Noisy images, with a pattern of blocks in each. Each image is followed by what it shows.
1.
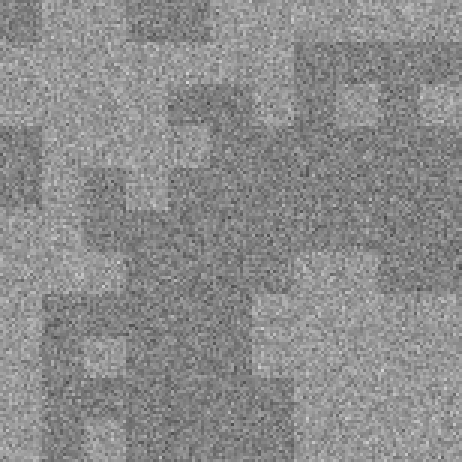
mirrored about the diagonal from the top left
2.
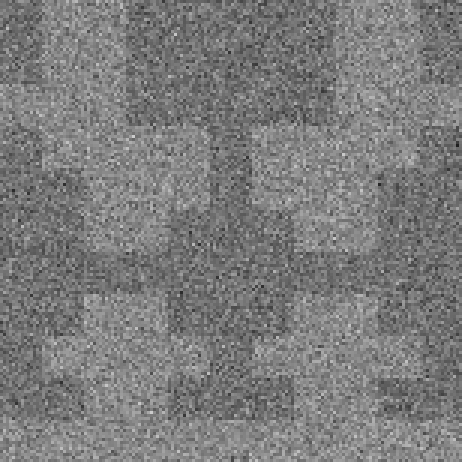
left and right mirror each other
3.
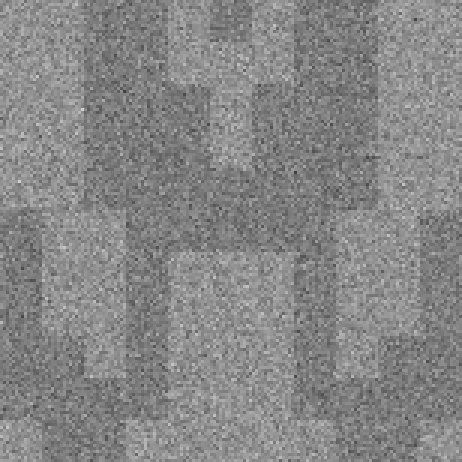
left and right mirror each other
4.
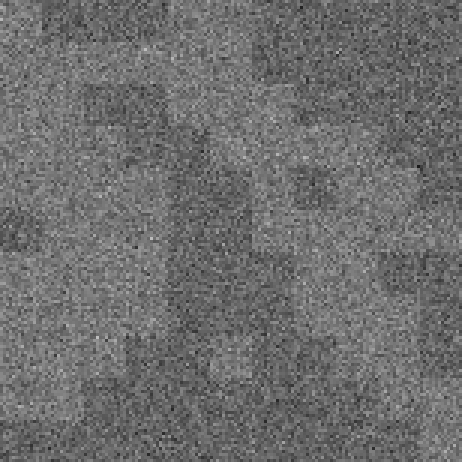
no symmetry
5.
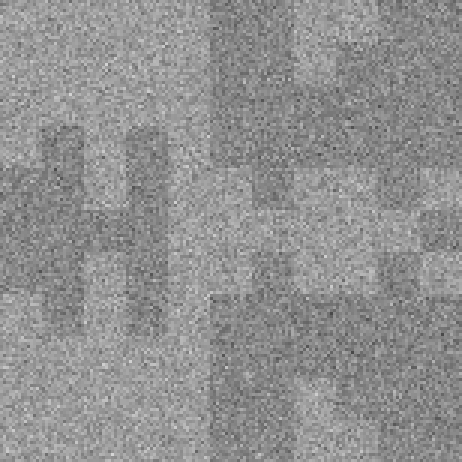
top and bottom mirror each other
